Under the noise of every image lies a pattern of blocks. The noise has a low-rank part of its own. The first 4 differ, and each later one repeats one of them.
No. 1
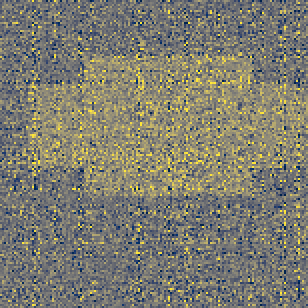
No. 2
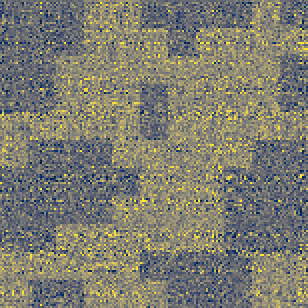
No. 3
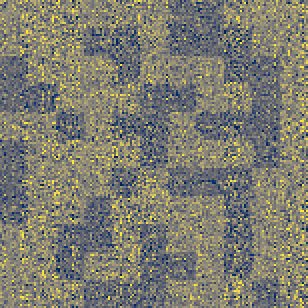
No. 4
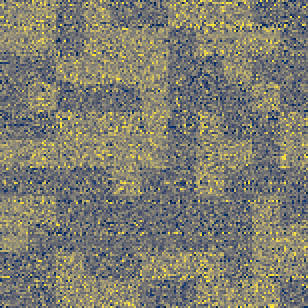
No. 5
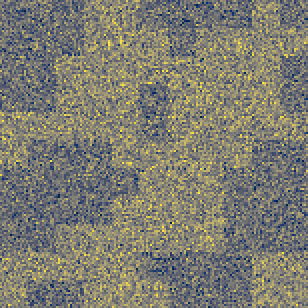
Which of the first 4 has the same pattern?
2
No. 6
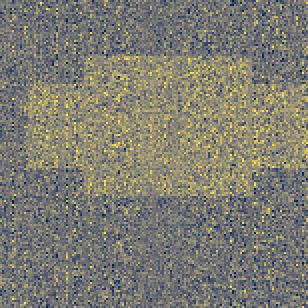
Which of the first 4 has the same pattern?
1
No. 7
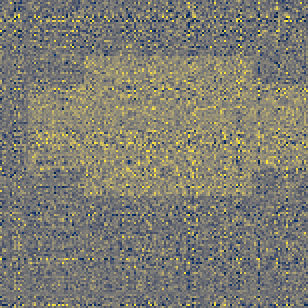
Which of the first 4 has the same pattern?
1
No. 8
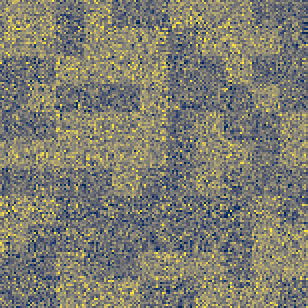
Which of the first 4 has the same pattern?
4
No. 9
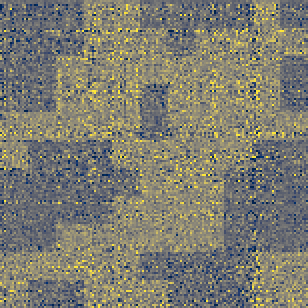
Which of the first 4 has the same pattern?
2
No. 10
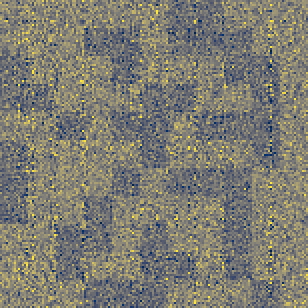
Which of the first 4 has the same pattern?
3
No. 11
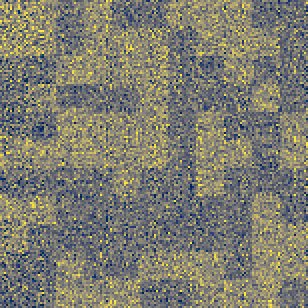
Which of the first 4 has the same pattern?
4
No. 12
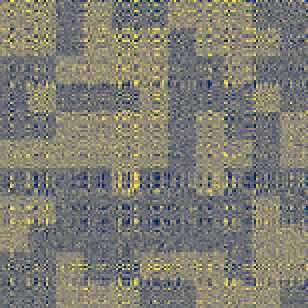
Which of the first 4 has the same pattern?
4
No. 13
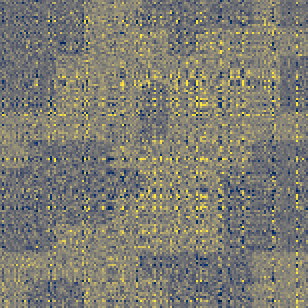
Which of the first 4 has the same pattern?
2
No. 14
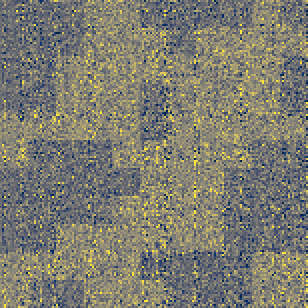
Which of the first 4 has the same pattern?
2
